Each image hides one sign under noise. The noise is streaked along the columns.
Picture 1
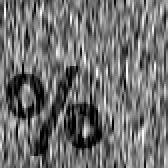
dark percent sign
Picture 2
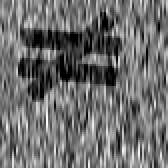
dark not-equal sign
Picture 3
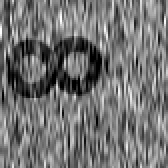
dark infinity sign
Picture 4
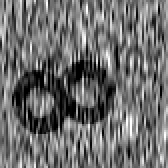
dark infinity sign
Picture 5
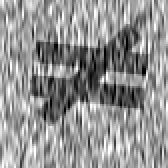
dark not-equal sign
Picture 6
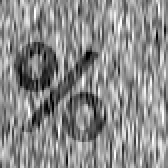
dark percent sign
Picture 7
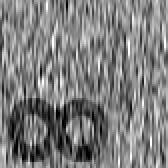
dark infinity sign
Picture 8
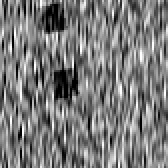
dark colon
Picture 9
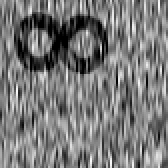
dark infinity sign
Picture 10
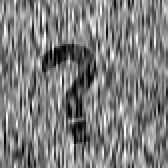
dark question mark
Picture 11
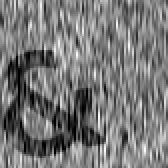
dark ampersand
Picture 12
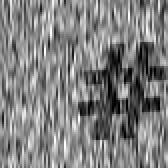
dark hash sign
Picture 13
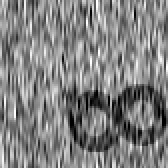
dark infinity sign
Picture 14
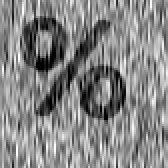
dark percent sign
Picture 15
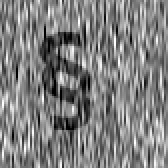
dark section sign
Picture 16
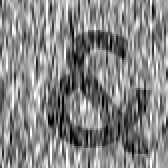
dark ampersand
